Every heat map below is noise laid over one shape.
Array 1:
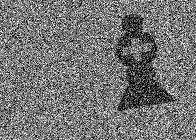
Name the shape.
chess bishop
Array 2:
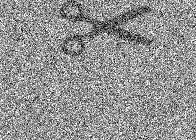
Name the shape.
pair of scissors
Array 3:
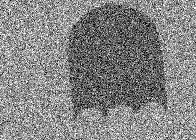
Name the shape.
ghost
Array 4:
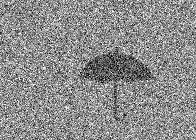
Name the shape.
umbrella
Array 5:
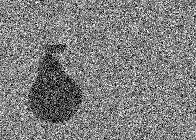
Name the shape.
pear
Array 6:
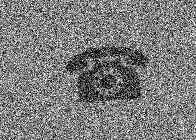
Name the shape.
telephone
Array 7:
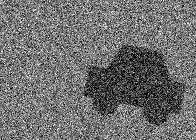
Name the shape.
car
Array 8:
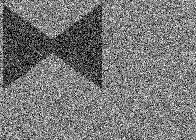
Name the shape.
bow tie
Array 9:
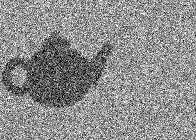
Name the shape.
teapot
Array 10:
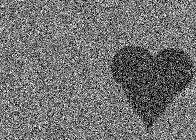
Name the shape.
heart
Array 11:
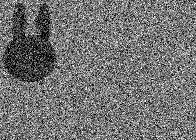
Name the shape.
rabbit's head
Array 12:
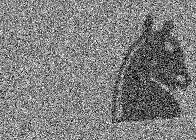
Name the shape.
chess knight
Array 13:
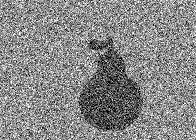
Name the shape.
pear
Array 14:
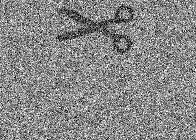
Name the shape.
pair of scissors
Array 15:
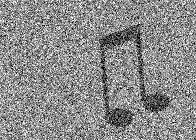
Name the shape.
pair of musical notes
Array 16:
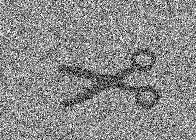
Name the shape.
pair of scissors
